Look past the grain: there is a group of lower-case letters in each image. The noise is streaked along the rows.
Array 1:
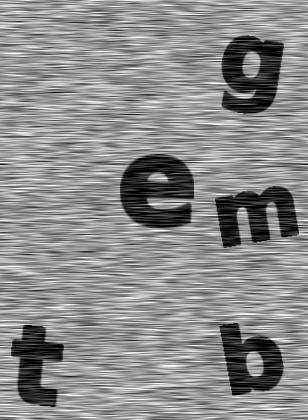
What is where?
top right: g; centre: e; middle right: m; bottom left: t; bottom right: b
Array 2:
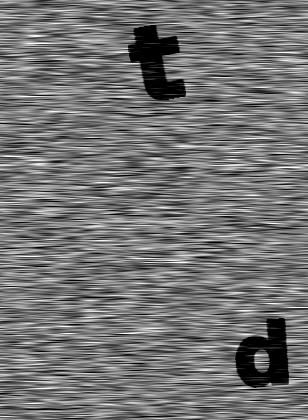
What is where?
top middle: t; bottom right: d
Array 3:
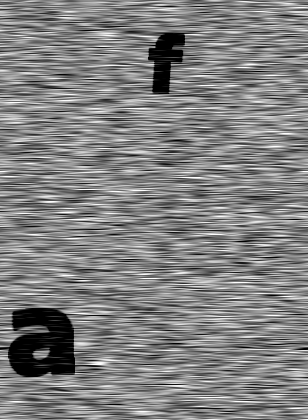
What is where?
top middle: f; bottom left: a
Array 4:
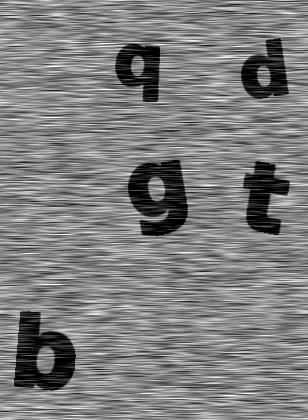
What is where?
top middle: q; top right: d; centre: g; middle right: t; bottom left: b
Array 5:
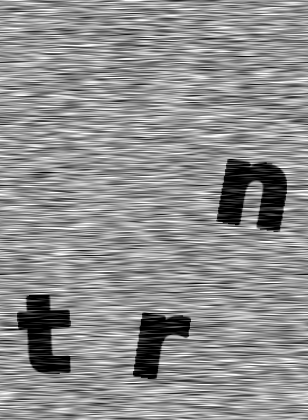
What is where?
middle right: n; bottom left: t; bottom middle: r
